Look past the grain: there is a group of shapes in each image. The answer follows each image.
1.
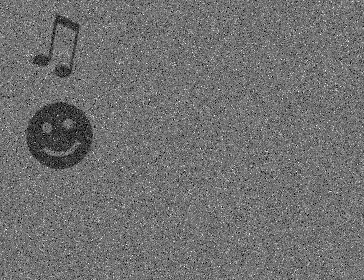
top left: pair of musical notes; middle left: smiling face
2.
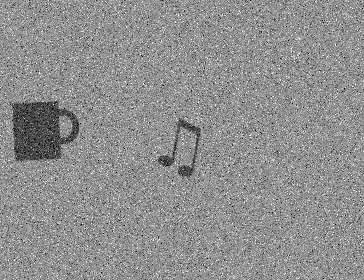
middle left: cup; centre: pair of musical notes
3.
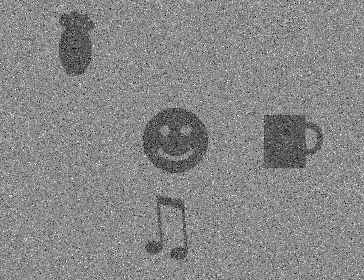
top left: footprint; centre: smiling face; middle right: cup; bottom middle: pair of musical notes
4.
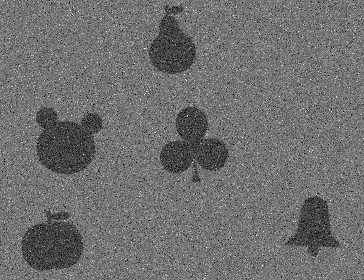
top middle: pear; middle left: bear's head; centre: club; bottom left: apple; bottom right: bell
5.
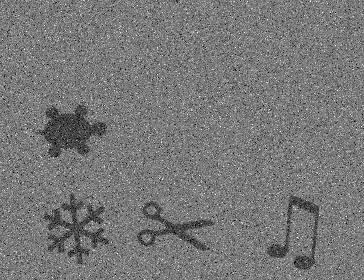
middle left: turtle; bottom left: snowflake; bottom middle: pair of scissors; bottom right: pair of musical notes
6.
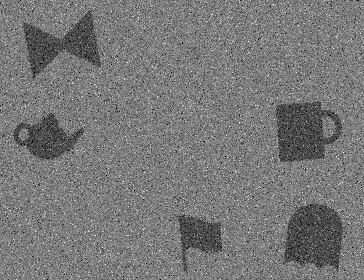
top left: bow tie; middle left: teapot; middle right: cup; bottom middle: flag; bottom right: ghost
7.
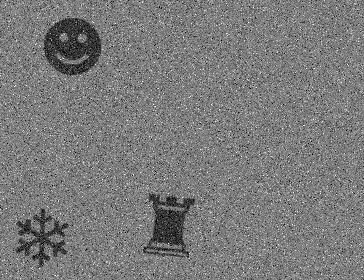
top left: smiling face; bottom left: snowflake; bottom middle: chess rook
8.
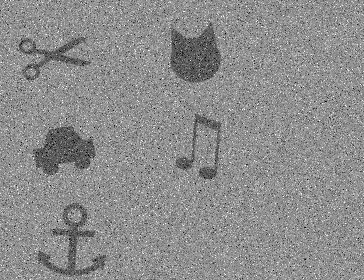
top left: pair of scissors; top middle: cat's head; middle left: car; centre: pair of musical notes; bottom left: anchor
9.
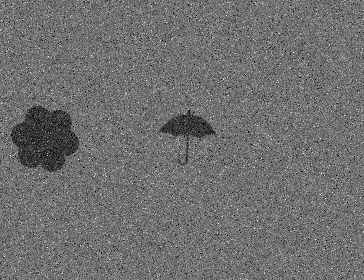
middle left: flower; centre: umbrella
